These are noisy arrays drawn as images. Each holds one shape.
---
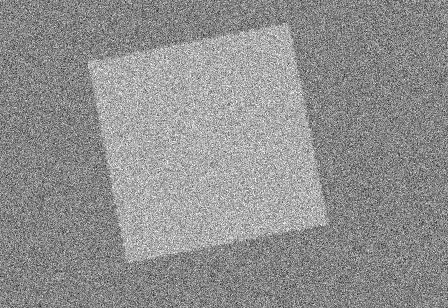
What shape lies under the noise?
square
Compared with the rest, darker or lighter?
lighter
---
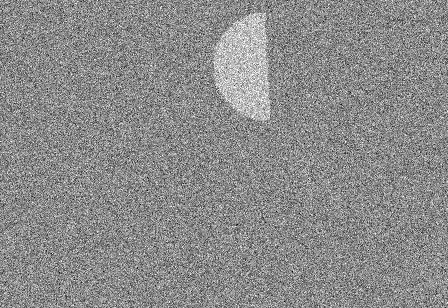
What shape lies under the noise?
half disc
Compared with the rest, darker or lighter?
lighter
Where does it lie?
top middle
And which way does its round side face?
left
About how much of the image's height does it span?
a third
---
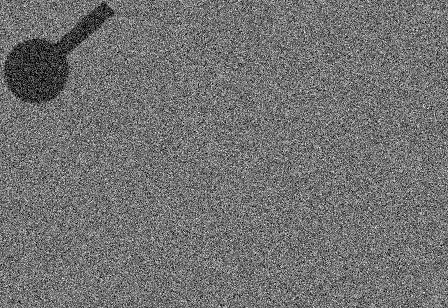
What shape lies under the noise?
lollipop
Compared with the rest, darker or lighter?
darker
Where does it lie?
top left
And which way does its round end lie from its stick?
down and left
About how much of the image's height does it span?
a third
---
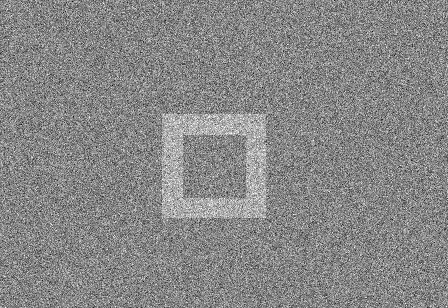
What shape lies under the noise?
square frame
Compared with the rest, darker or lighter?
lighter
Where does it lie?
centre
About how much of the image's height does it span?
a third
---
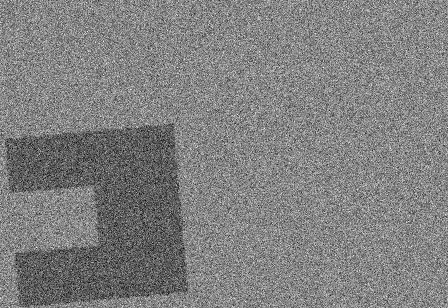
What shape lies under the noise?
square with a notch
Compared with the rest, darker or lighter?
darker
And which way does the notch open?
left
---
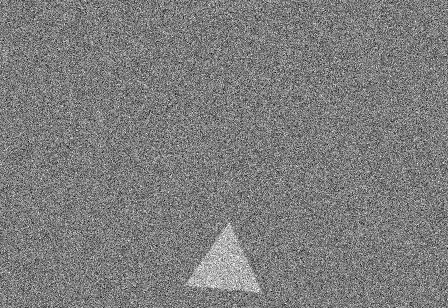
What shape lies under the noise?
triangle
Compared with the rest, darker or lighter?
lighter
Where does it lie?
bottom middle
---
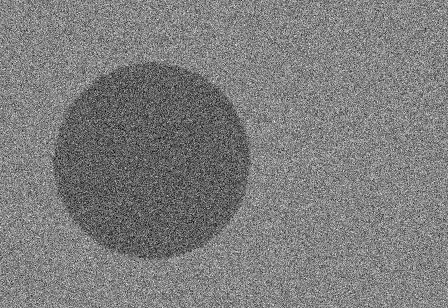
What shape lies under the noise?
disc
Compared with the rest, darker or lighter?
darker
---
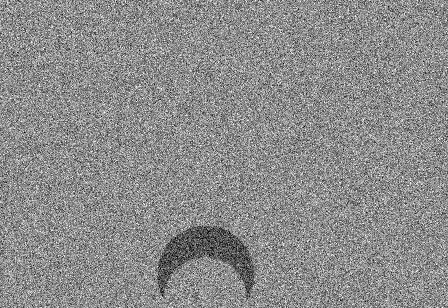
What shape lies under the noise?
crescent
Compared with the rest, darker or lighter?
darker
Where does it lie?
bottom middle
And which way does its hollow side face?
down
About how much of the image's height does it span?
a quarter
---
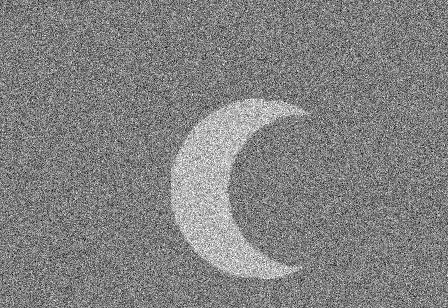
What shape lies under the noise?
crescent
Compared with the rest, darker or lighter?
lighter
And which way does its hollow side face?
right
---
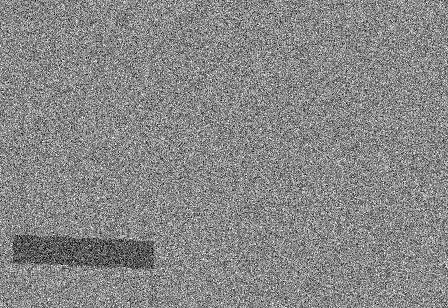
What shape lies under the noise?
bar
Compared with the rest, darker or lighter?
darker
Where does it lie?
bottom left
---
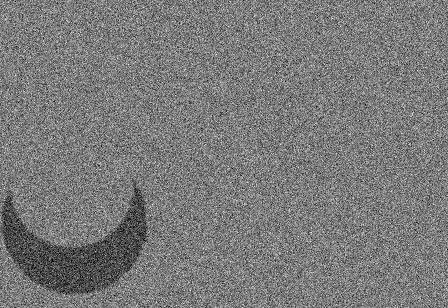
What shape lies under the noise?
crescent
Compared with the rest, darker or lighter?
darker
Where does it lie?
bottom left
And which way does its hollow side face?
up
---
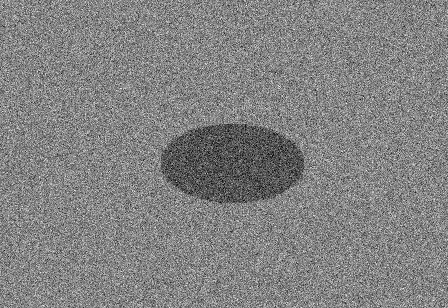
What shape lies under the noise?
ellipse
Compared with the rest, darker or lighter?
darker
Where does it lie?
centre
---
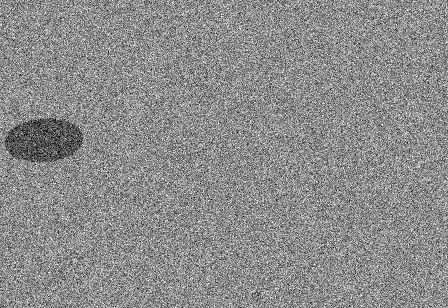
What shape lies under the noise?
ellipse
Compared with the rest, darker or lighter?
darker
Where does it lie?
middle left
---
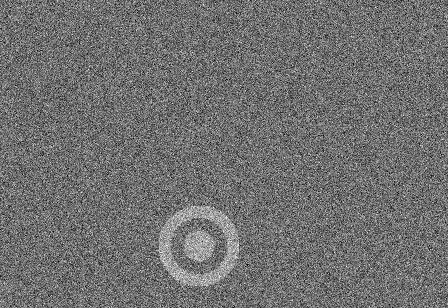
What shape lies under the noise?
bullseye
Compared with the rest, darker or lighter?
lighter
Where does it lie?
bottom middle
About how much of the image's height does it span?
a quarter
